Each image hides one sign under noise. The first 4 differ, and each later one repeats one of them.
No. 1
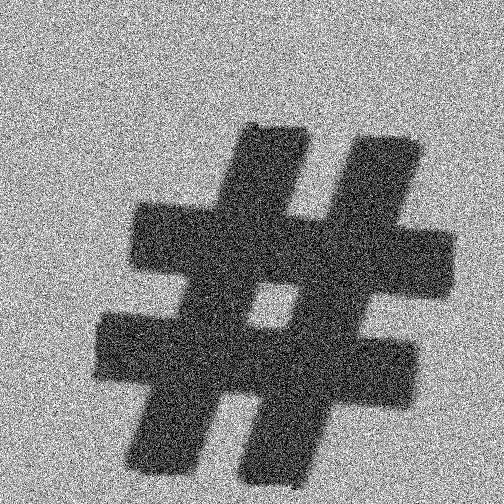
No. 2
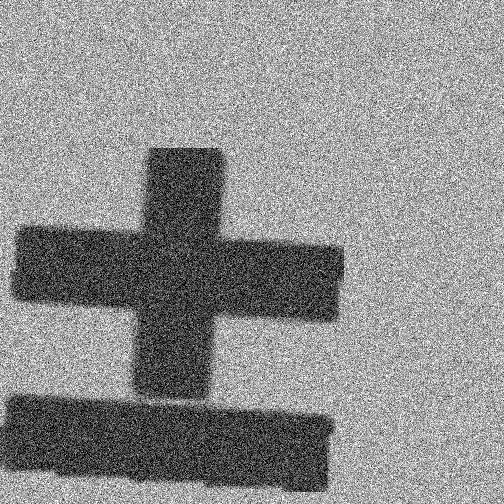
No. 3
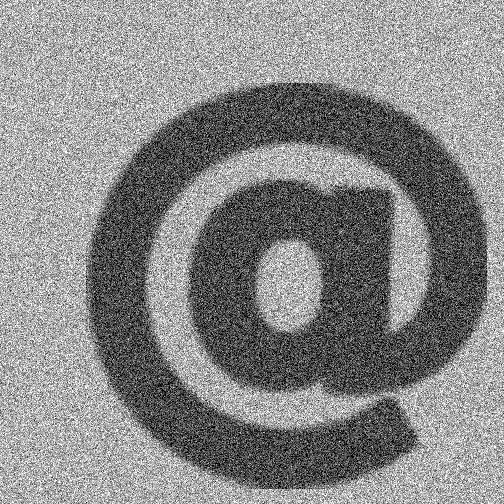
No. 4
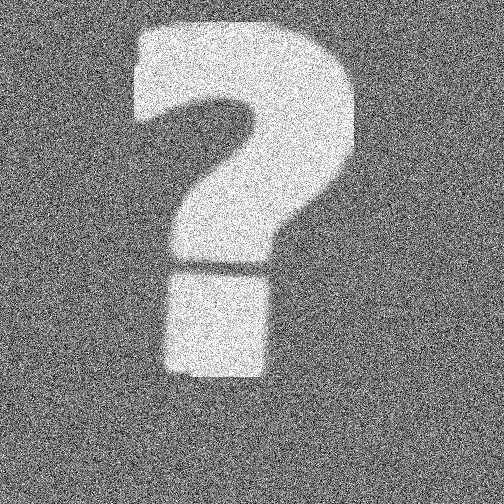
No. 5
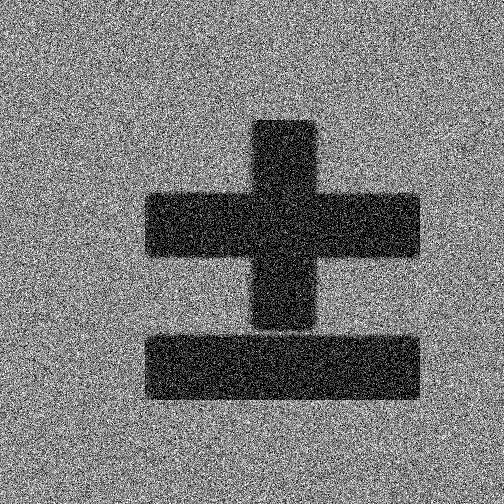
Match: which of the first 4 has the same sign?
2
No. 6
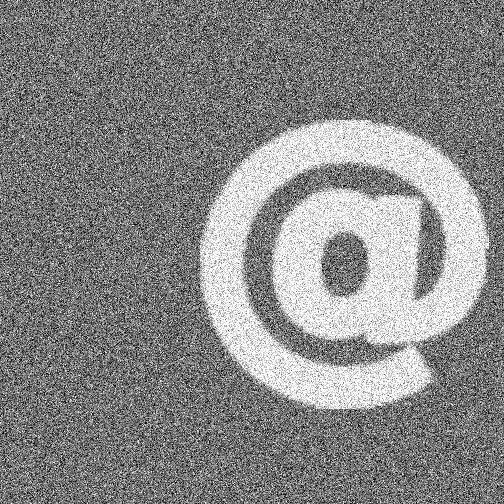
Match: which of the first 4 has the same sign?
3
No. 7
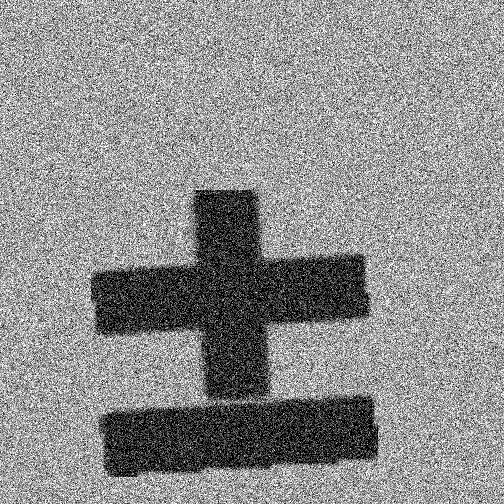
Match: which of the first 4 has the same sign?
2
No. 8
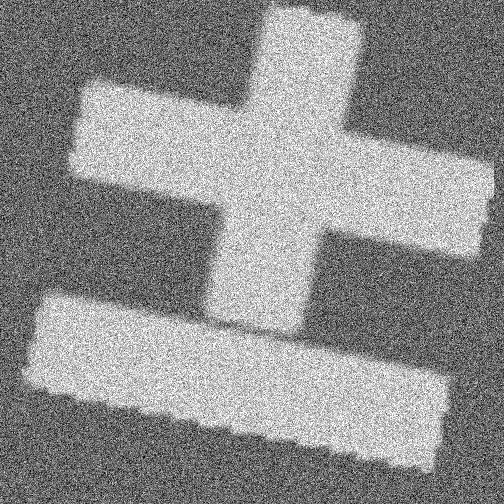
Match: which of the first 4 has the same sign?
2
